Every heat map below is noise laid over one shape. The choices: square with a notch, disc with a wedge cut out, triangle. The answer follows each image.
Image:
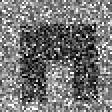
square with a notch
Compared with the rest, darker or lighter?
darker
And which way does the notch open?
down
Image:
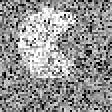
disc with a wedge cut out
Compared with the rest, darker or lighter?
lighter
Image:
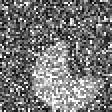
disc with a wedge cut out
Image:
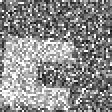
square with a notch
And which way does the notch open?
right
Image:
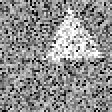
triangle
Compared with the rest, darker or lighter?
lighter
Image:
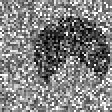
disc with a wedge cut out
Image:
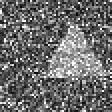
triangle
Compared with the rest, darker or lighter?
lighter
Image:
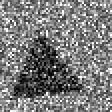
triangle
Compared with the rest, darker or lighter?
darker
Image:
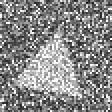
triangle
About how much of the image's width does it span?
two thirds
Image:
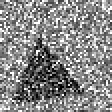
triangle
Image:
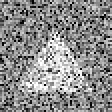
triangle
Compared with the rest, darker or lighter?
lighter
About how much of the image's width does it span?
two thirds
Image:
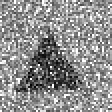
triangle
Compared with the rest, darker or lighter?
darker
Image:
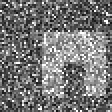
square with a notch
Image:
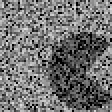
disc with a wedge cut out
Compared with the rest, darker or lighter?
darker
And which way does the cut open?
right
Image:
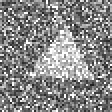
triangle
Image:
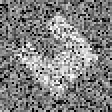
square with a notch
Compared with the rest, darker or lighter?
lighter
